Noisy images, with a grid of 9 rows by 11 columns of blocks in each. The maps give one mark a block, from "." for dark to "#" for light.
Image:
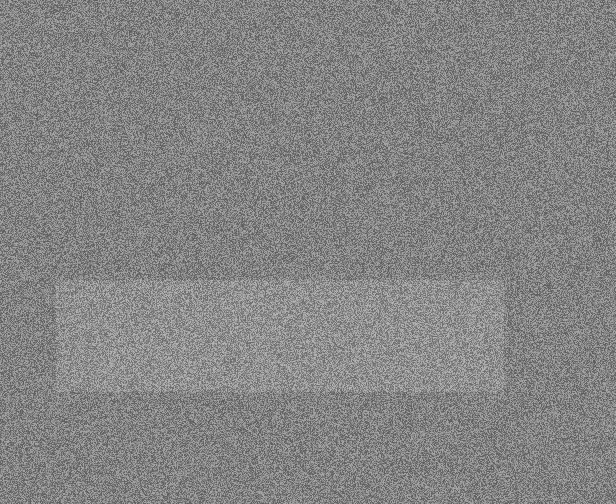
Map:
...........
...........
...........
...........
...........
.########..
.########..
...........
...........
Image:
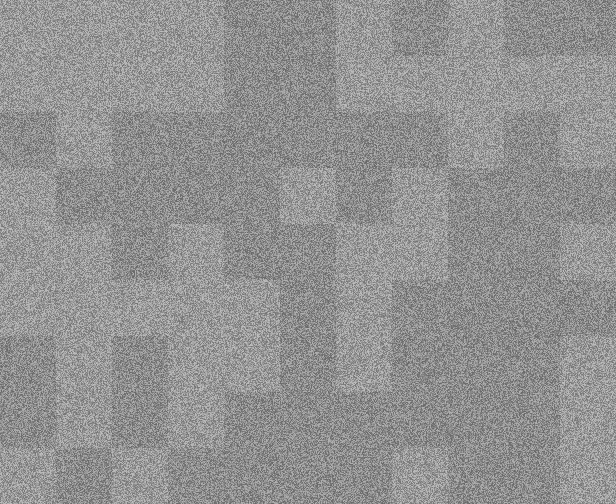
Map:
####..#.#..
####..#####
.#......#.#
#....#.#...
##.#..##..#
#####.#....
.#.##.#...#
.#.#......#
#.#....#..#
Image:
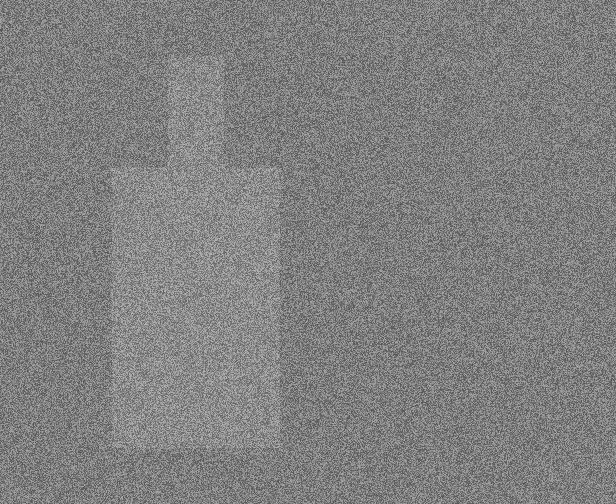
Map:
...........
...#.......
...#.......
..###......
..###......
..###......
..###......
..###......
...........
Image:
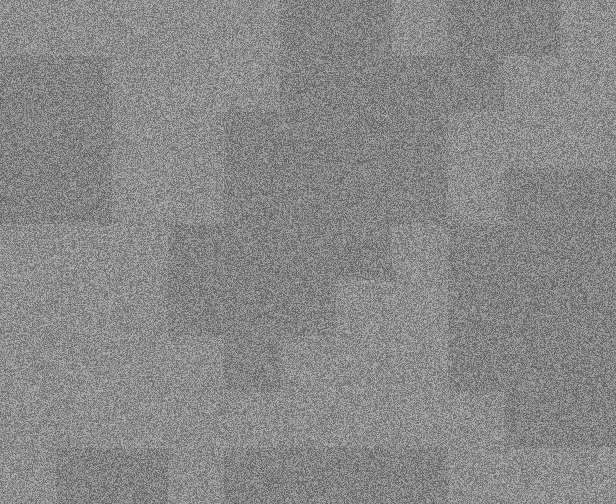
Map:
#####..#..#
..###....##
..##....###
..##....#..
###....#...
###...##...
####.###...
#########..
#..#....###
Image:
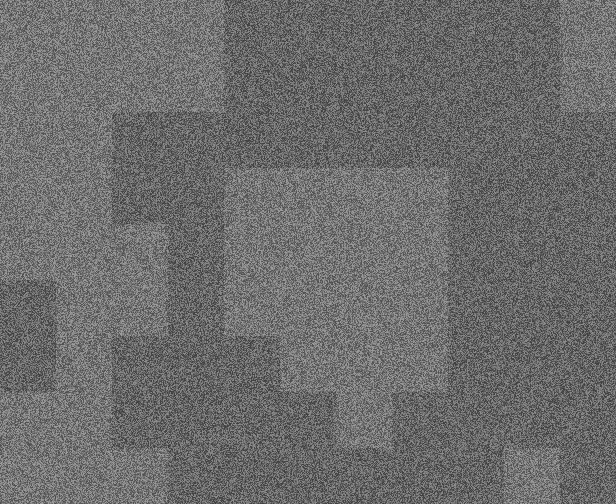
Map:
####......#
####......#
##.........
##..####...
###.####...
.##.####...
.#...###...
##....#....
###......#.
